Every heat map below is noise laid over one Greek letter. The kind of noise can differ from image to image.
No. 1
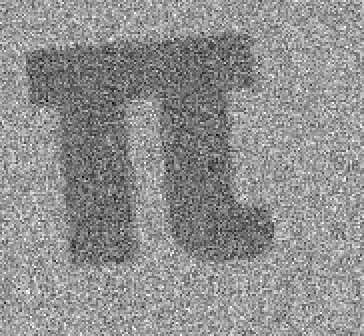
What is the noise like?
low rank plus noise
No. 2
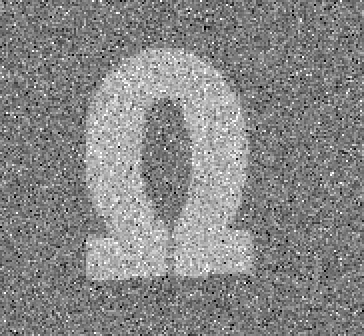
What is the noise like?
heavy tails
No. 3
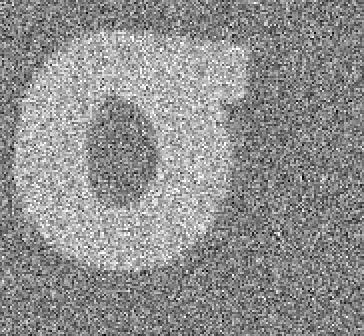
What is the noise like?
low rank plus noise
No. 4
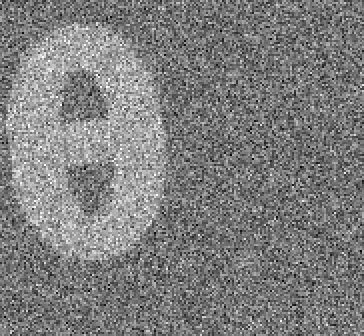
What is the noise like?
independent entries
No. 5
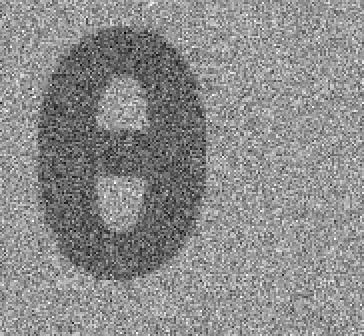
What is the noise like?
low rank plus noise
